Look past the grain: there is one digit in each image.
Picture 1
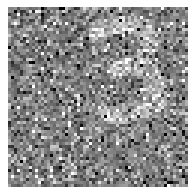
3
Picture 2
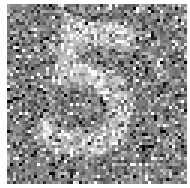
5
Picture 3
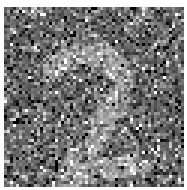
2
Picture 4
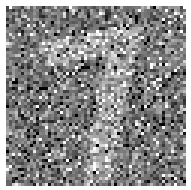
7
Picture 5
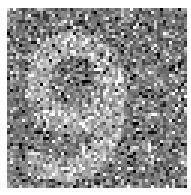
9
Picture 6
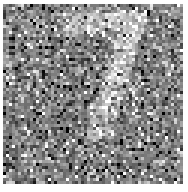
7
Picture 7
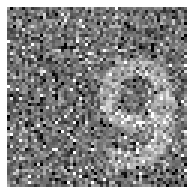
9
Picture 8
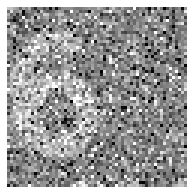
6
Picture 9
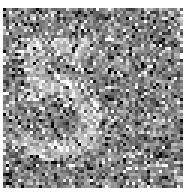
5
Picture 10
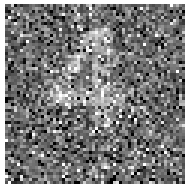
4
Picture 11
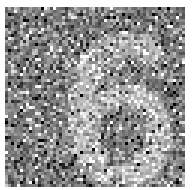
6
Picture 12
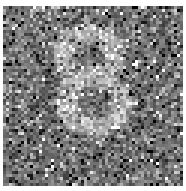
8
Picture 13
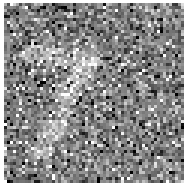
7
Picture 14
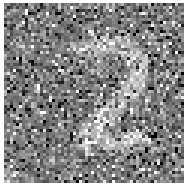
2
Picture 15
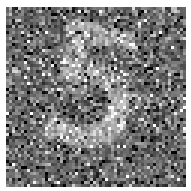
5
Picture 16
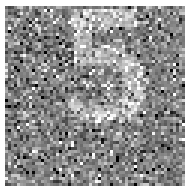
5
